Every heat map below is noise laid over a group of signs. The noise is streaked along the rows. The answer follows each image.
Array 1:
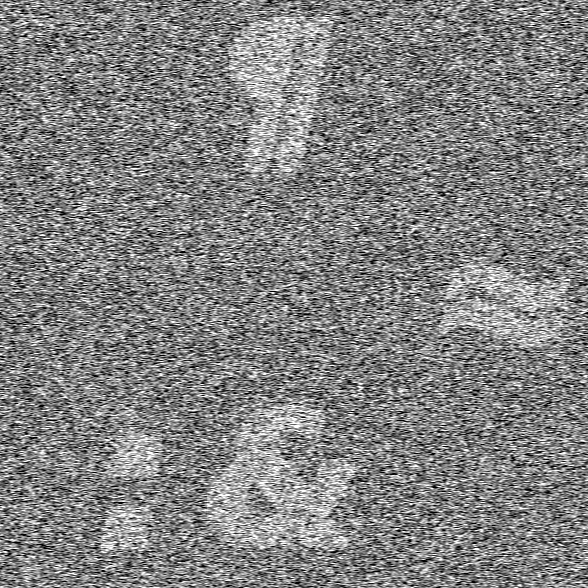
top middle: pilcrow; middle right: approximately sign; bottom left: colon; bottom middle: ampersand
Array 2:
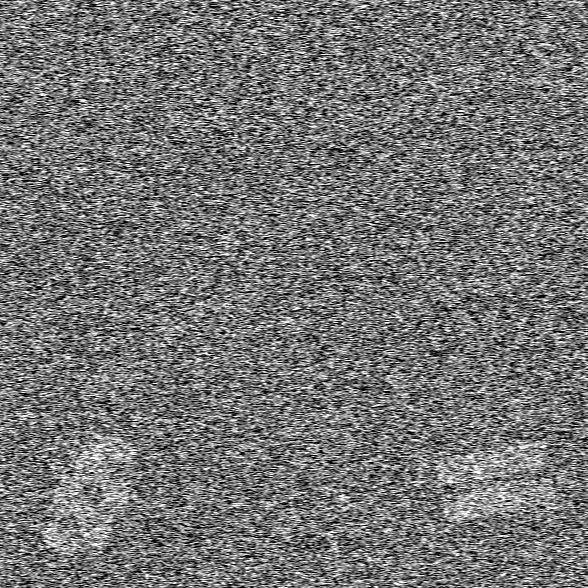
bottom left: section sign; bottom right: equals sign
